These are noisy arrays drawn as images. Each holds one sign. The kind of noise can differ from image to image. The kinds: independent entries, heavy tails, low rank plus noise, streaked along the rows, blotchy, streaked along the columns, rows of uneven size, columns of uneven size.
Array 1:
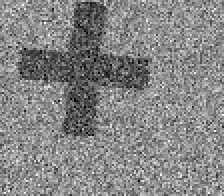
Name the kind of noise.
independent entries
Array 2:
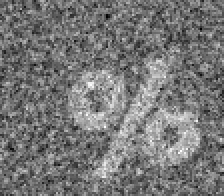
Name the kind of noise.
blotchy
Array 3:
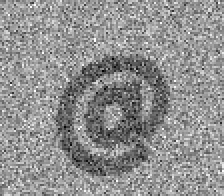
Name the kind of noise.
independent entries
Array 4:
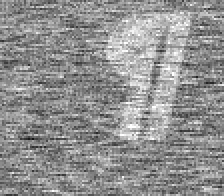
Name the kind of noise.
streaked along the rows
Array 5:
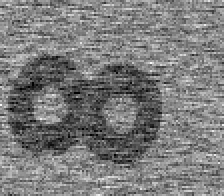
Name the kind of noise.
streaked along the rows
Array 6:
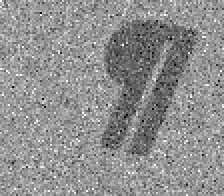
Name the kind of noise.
heavy tails
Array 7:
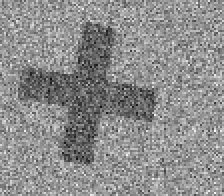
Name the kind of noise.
low rank plus noise
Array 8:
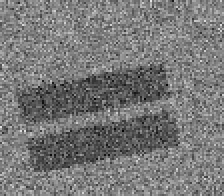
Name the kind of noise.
low rank plus noise
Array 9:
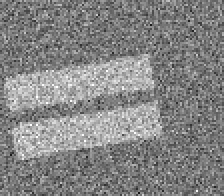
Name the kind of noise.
low rank plus noise
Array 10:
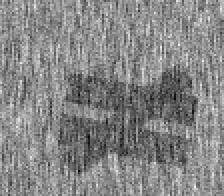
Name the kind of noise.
streaked along the columns
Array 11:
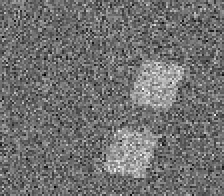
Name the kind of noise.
low rank plus noise
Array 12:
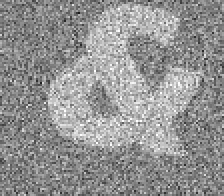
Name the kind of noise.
low rank plus noise
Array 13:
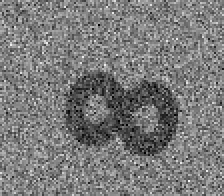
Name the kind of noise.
independent entries
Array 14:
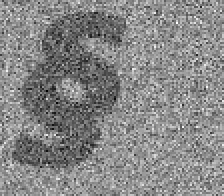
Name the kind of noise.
low rank plus noise
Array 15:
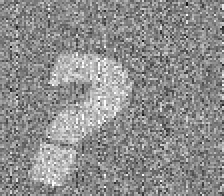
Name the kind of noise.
columns of uneven size
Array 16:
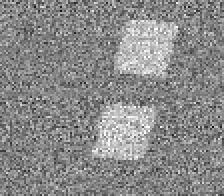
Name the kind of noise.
rows of uneven size
